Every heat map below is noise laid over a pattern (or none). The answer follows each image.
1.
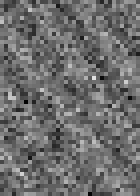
diagonal stripes
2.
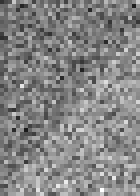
a sharp edge
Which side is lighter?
bottom right
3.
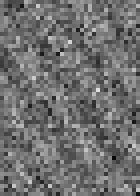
diagonal stripes
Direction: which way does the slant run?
top left to bottom right
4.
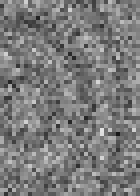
rings round one point
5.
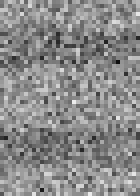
horizontal stripes
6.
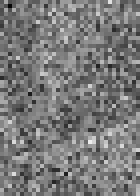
spokes from one point
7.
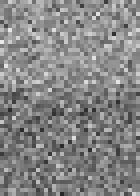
a sharp edge
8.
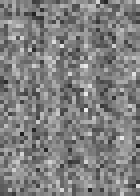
vertical stripes
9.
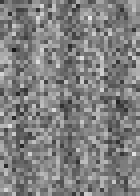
vertical stripes
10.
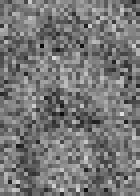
rings round one point
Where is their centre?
bottom middle
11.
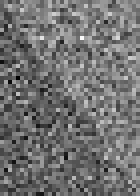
a sharp edge
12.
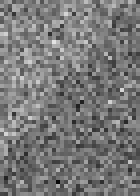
a sharp edge
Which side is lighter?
top left
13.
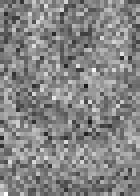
rings round one point
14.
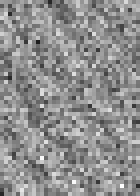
diagonal stripes
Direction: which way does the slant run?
top left to bottom right
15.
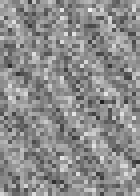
diagonal stripes
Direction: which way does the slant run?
top left to bottom right
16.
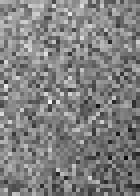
a smooth slope
